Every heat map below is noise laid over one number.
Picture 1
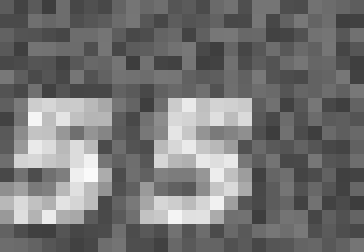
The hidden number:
55
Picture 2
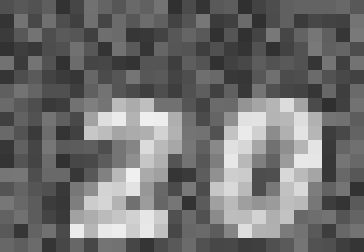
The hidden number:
20
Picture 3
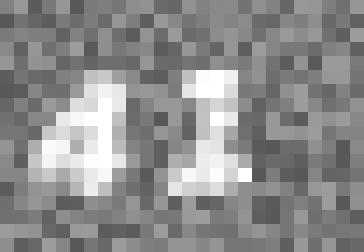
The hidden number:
41
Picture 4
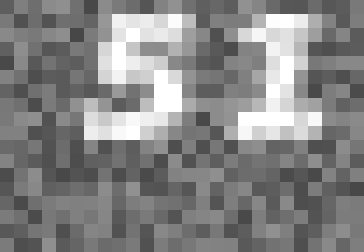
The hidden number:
51
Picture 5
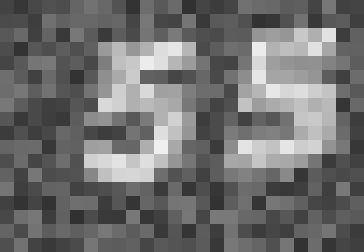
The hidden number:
55
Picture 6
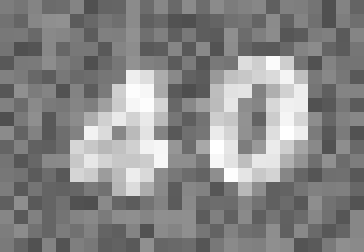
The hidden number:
40
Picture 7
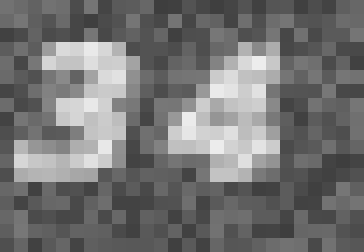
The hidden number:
34
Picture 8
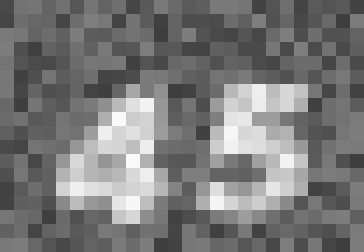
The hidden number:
45
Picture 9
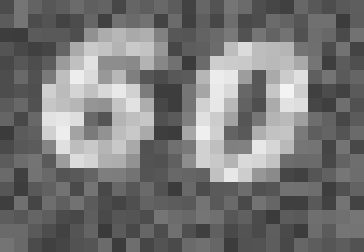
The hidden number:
60
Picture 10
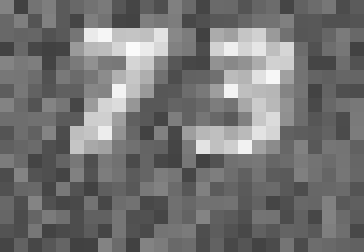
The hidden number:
73
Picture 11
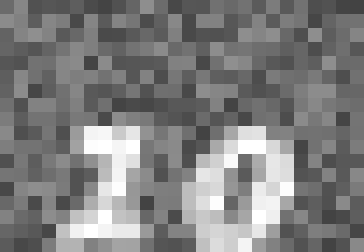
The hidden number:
10
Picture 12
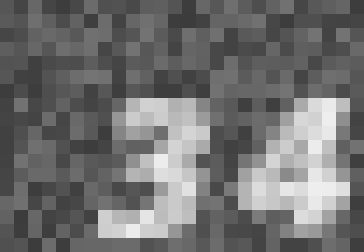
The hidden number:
34
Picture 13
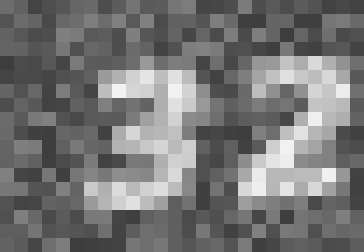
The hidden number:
32
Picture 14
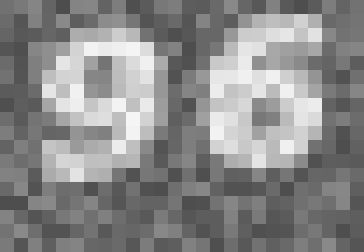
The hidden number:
96
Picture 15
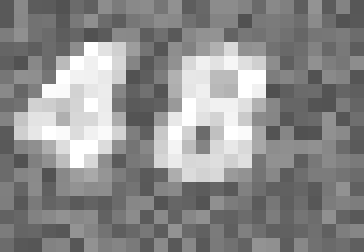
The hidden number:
48
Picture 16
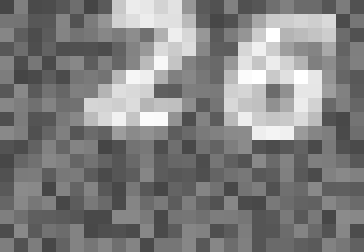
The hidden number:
26
